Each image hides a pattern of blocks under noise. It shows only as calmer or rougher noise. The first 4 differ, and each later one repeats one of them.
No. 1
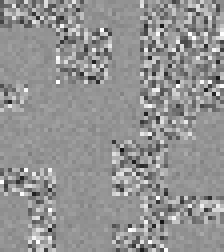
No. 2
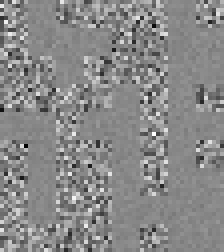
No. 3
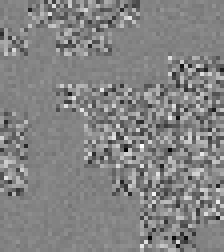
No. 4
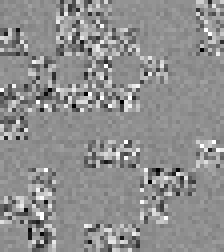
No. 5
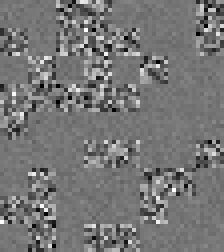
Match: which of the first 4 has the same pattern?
4
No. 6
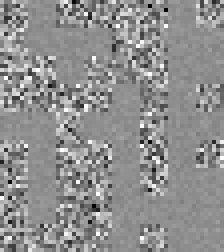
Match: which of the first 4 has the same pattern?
2
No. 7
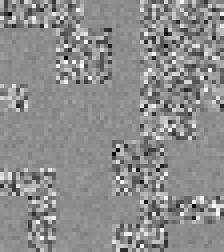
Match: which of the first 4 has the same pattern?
1
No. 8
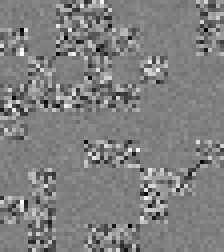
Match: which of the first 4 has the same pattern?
4
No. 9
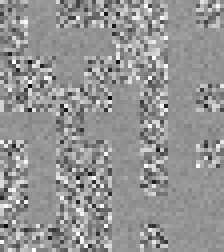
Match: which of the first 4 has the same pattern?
2
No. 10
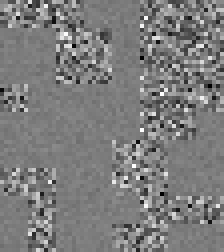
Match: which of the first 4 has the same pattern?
1
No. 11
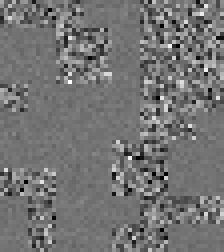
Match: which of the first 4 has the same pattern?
1
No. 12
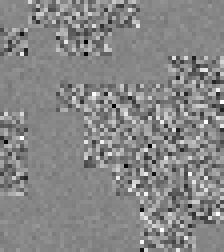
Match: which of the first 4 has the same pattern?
3
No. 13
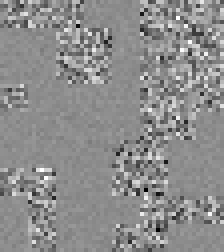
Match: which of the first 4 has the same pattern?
1
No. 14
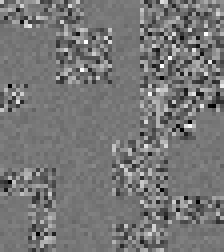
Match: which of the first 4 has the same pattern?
1
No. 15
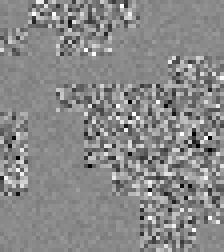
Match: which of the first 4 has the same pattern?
3
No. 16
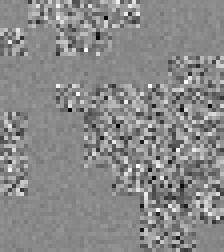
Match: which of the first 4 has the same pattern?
3
